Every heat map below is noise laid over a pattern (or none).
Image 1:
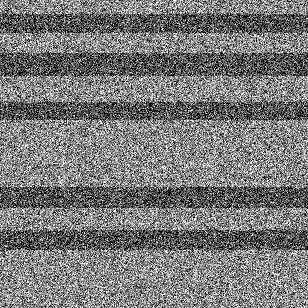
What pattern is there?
bands of rows
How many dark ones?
5
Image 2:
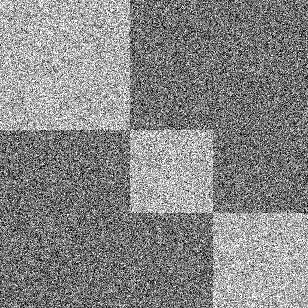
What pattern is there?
blocks along the diagonal
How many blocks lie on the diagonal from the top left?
3
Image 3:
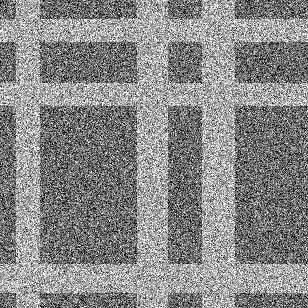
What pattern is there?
bands of rows crossing bands of columns
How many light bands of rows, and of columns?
3 and 3
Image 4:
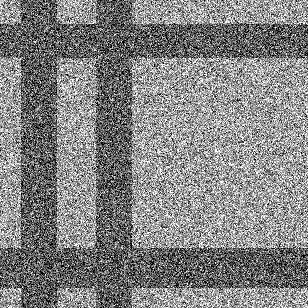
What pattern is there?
bands of rows crossing bands of columns
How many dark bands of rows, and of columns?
2 and 2
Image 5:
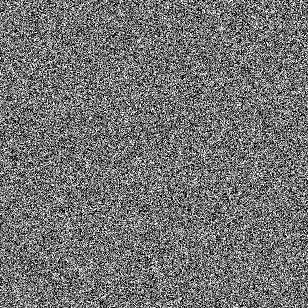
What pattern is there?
only noise
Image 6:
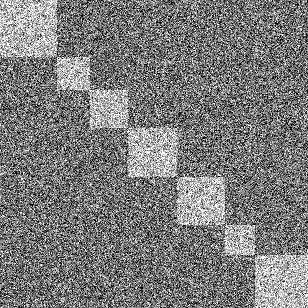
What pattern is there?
blocks along the diagonal
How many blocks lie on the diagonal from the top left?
7
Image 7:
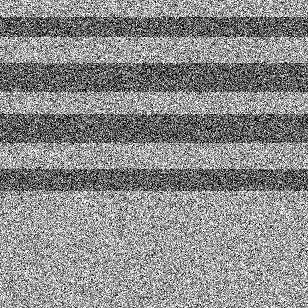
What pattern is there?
bands of rows
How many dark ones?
4
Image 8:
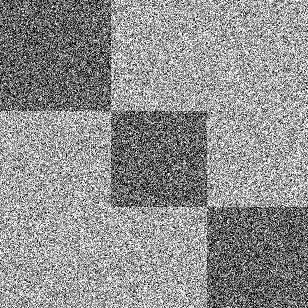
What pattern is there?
blocks along the diagonal
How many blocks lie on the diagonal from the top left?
3
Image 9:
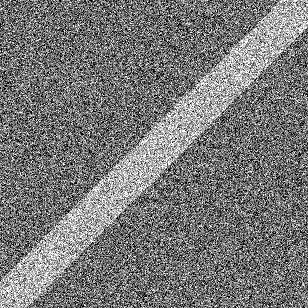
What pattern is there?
a diagonal band
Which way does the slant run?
bottom left to top right
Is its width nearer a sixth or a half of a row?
a sixth
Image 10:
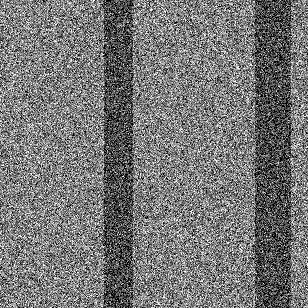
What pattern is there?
bands of columns
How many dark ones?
2
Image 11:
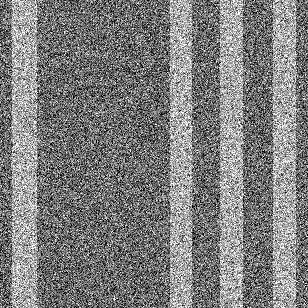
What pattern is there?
bands of columns
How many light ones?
4
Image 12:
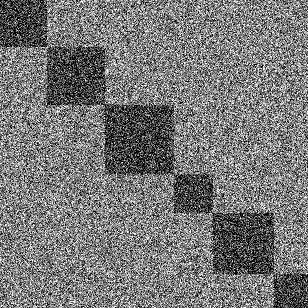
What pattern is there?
blocks along the diagonal
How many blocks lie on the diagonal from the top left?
6
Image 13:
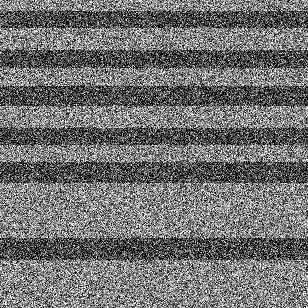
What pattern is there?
bands of rows
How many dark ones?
6
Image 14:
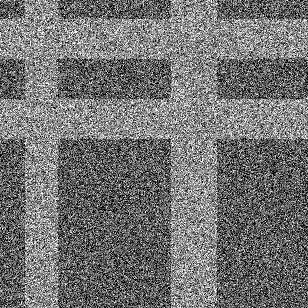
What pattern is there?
bands of rows crossing bands of columns
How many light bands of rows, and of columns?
2 and 2
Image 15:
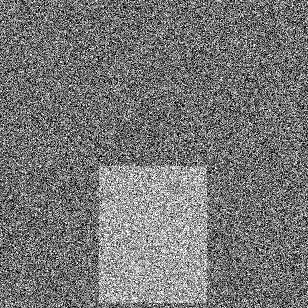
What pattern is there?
one block
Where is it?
bottom middle
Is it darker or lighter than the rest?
lighter
